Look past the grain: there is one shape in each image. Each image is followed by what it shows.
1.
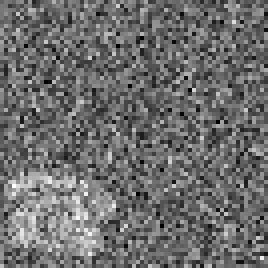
telephone
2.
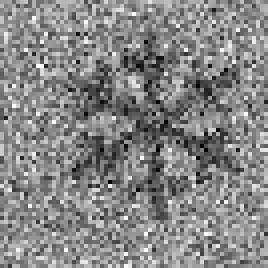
snowflake
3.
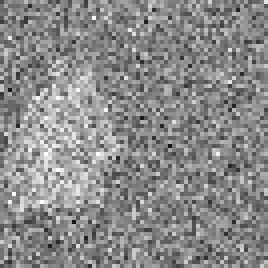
chess knight
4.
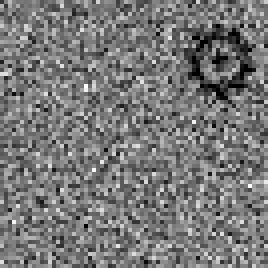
gear
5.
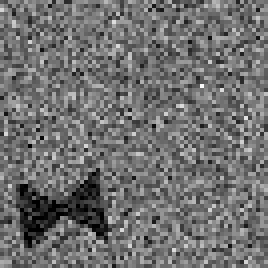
bow tie
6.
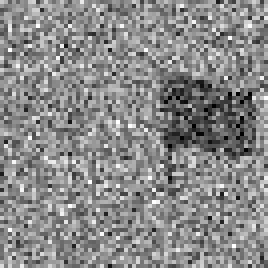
flag
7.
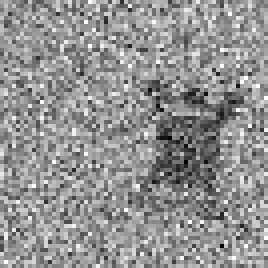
chess rook
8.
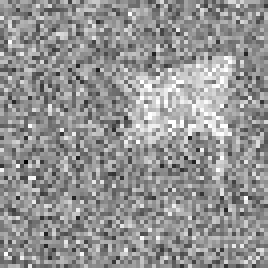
flag
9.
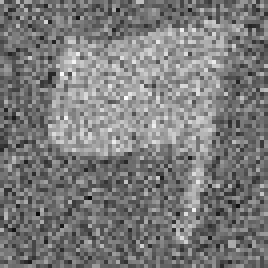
flag
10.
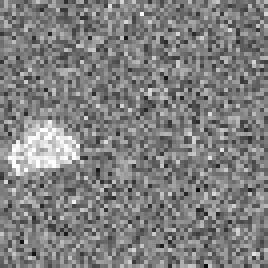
cloud
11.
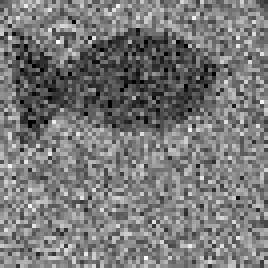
fish
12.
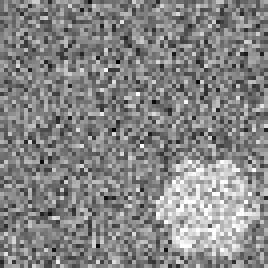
flower
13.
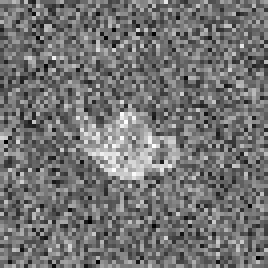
teapot
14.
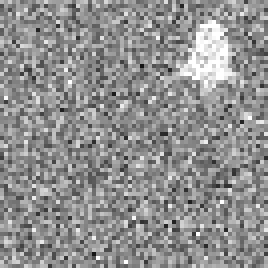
bell
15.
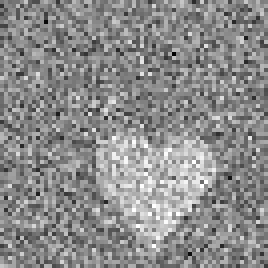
heart
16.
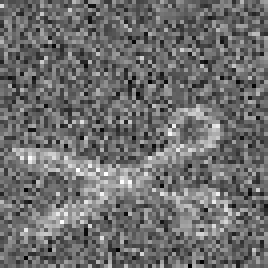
pair of scissors
